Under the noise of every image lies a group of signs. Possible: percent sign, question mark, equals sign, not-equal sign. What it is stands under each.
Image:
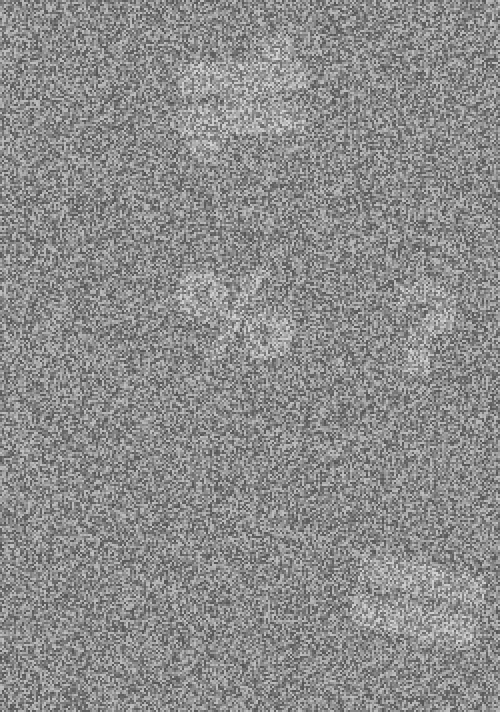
top middle: not-equal sign; centre: percent sign; middle right: question mark; bottom right: equals sign
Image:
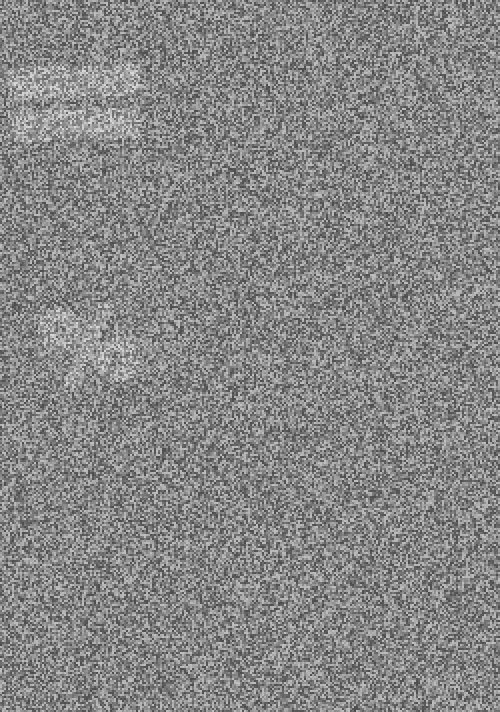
top left: equals sign; middle left: percent sign
